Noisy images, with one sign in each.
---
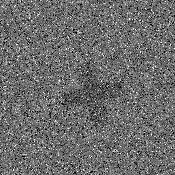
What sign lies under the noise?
plus sign
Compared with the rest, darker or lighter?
darker
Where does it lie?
centre
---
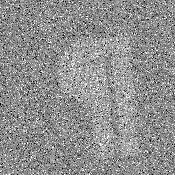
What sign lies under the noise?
pilcrow
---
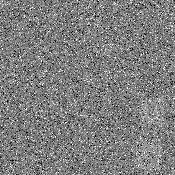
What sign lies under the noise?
colon
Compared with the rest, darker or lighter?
lighter
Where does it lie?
bottom right
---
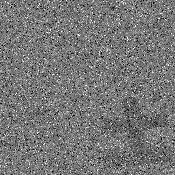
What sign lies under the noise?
plus-minus sign
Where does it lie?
bottom right
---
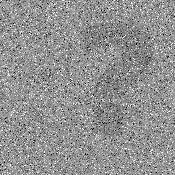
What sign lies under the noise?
question mark
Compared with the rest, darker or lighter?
darker
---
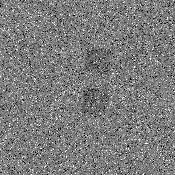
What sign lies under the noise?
colon
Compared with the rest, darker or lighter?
darker
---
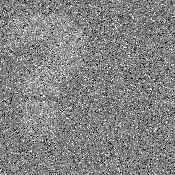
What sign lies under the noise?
question mark
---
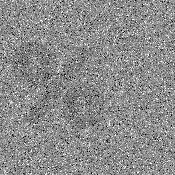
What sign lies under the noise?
percent sign
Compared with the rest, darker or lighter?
darker
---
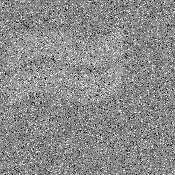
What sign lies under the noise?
approximately sign
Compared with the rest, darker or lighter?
lighter
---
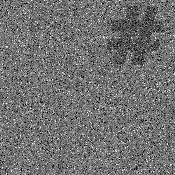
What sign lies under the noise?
hash sign
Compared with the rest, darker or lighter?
darker
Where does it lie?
top right
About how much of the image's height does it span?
a third
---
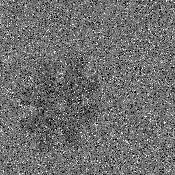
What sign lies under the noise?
hash sign
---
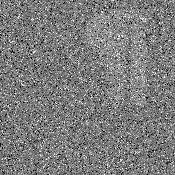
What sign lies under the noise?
pilcrow
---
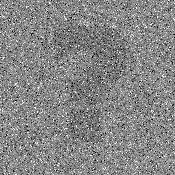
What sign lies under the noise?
question mark
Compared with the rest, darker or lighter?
darker
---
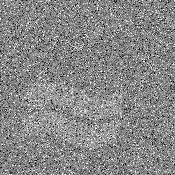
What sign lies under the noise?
approximately sign
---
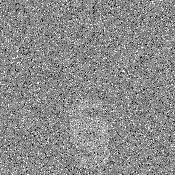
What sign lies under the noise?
section sign
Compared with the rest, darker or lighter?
lighter
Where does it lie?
bottom middle
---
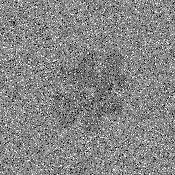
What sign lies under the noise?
hash sign
